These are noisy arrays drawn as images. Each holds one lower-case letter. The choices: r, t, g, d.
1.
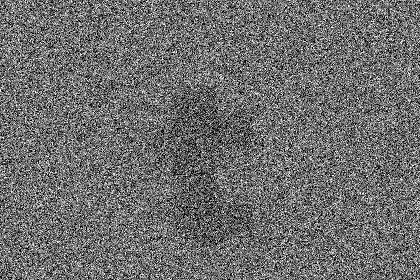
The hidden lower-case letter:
t
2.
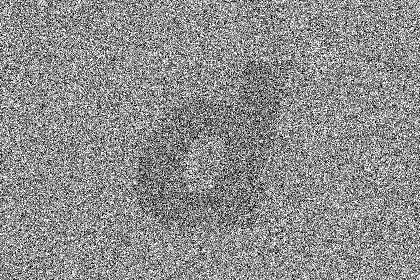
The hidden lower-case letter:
d
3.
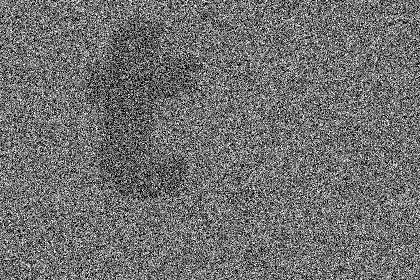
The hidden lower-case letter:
t
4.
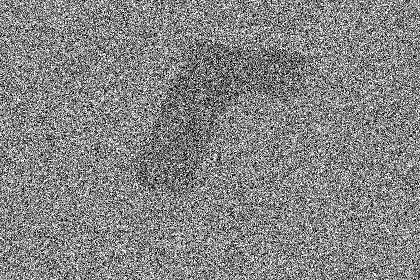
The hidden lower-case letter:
r
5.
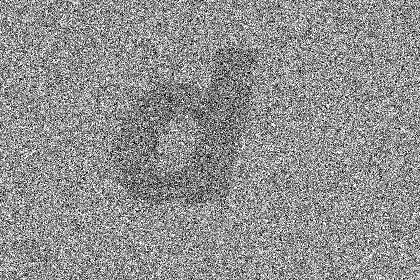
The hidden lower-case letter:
d
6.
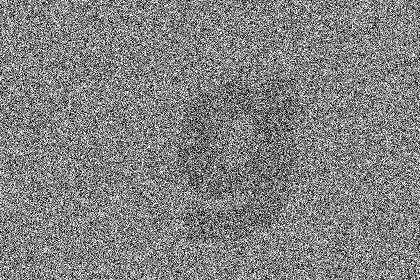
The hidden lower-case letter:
g
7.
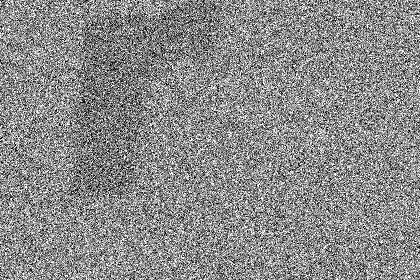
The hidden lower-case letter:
r
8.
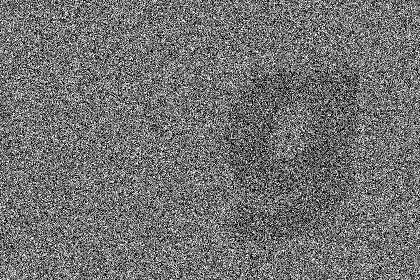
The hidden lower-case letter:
g
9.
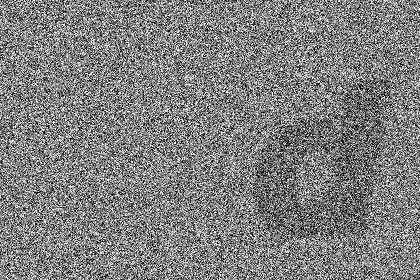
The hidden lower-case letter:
d
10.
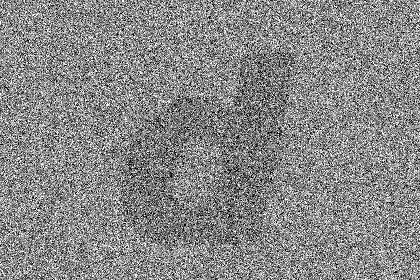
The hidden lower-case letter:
d
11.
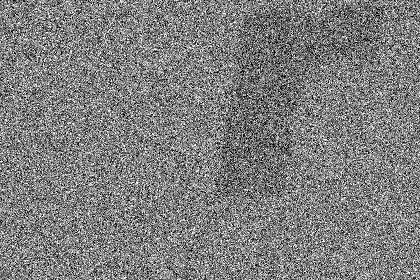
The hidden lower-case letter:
r
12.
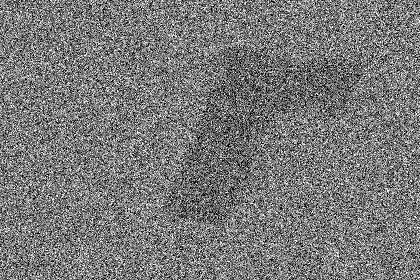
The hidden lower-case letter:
r
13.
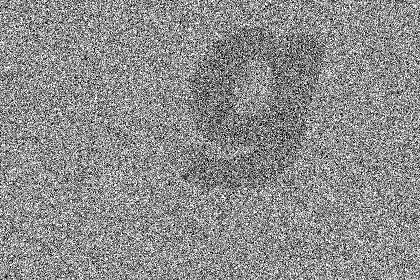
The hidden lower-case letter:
g
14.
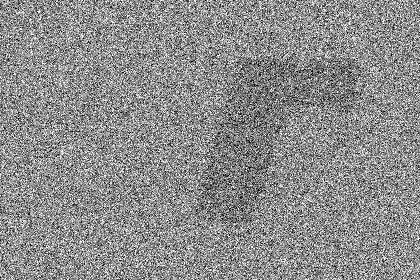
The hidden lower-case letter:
r
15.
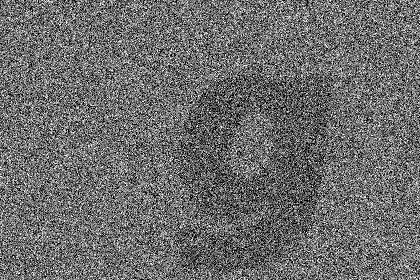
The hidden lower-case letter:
g
